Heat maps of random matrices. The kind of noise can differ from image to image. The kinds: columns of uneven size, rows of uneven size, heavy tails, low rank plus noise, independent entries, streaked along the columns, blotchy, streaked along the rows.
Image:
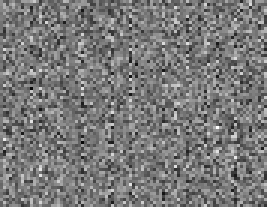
columns of uneven size
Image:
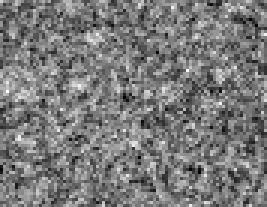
blotchy
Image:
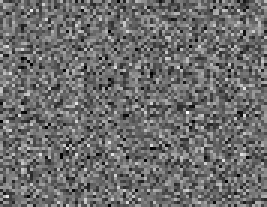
low rank plus noise
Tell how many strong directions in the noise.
five to eight
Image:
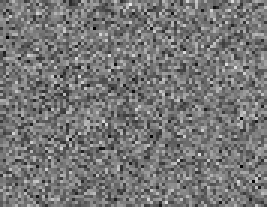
independent entries
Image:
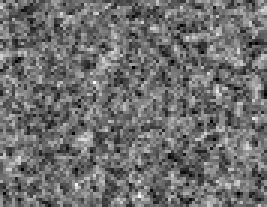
blotchy
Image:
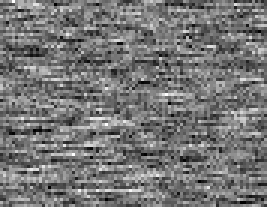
streaked along the rows
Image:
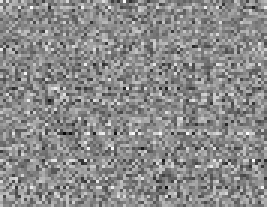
rows of uneven size
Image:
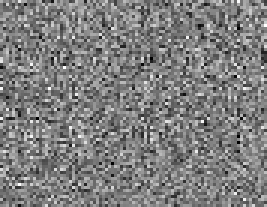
low rank plus noise
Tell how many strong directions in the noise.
five to eight
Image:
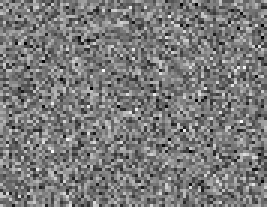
independent entries
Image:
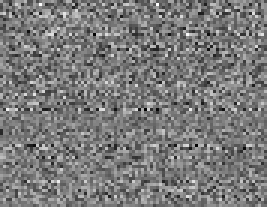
rows of uneven size
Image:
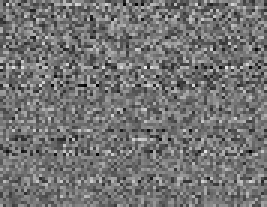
rows of uneven size
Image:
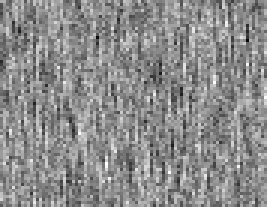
streaked along the columns
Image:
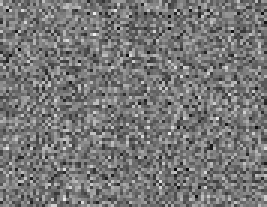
low rank plus noise
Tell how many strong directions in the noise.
three or four
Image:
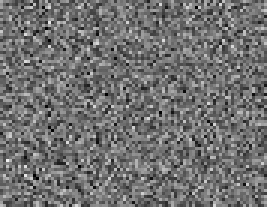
low rank plus noise
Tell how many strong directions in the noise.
three or four
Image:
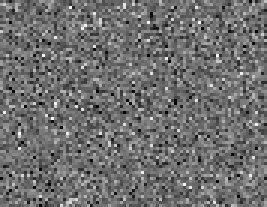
heavy tails
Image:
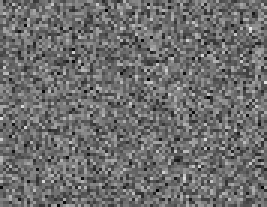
independent entries
